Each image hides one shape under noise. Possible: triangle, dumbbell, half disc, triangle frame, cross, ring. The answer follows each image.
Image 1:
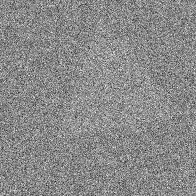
light triangle
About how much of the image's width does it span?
two thirds
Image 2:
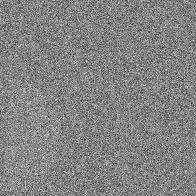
light half disc
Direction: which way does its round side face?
right
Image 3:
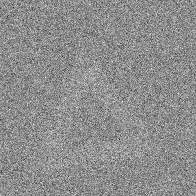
light triangle frame
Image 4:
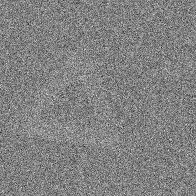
light triangle frame
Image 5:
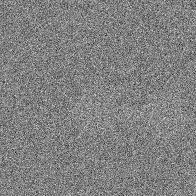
light dumbbell
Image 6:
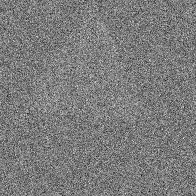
light triangle
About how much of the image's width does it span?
two thirds
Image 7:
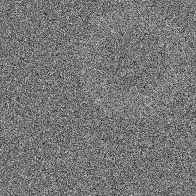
light ring
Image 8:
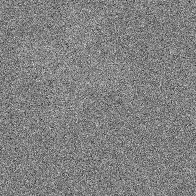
light cross
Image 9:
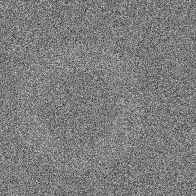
light ring
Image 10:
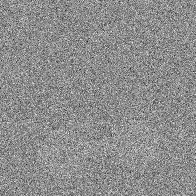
light dumbbell
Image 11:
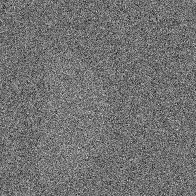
light half disc
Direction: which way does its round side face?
right
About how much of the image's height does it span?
two thirds
